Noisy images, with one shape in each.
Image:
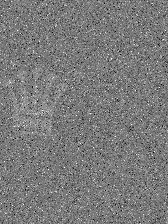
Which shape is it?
chess queen
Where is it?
middle left
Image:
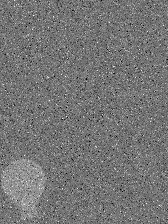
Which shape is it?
light bulb
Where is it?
bottom left
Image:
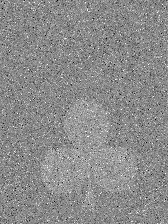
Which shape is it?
club
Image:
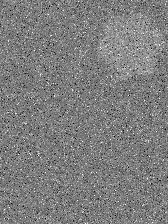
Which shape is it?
flower
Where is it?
top right
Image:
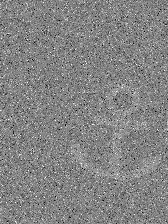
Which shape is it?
anchor
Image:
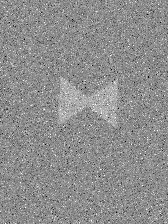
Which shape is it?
bow tie
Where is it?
centre
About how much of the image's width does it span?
a third
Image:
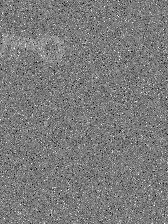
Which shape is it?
key
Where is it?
top left
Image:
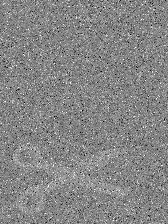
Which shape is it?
pair of scissors
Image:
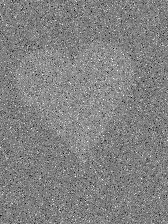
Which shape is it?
heart
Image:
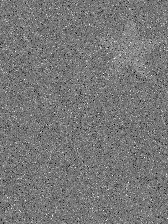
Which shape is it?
star
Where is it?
top right
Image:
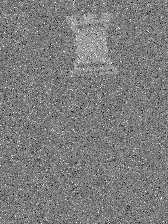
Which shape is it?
chess rook
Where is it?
top middle
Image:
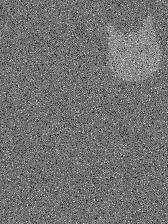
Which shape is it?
cat's head
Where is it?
top right
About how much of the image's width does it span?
a third
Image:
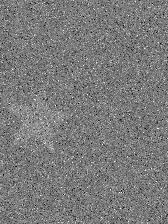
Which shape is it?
star
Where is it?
middle left
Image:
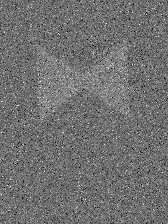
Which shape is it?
bow tie
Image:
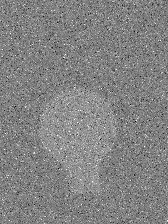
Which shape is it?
light bulb
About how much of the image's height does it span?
half
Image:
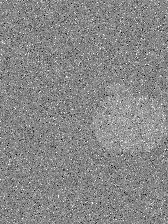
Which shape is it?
apple
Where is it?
middle right
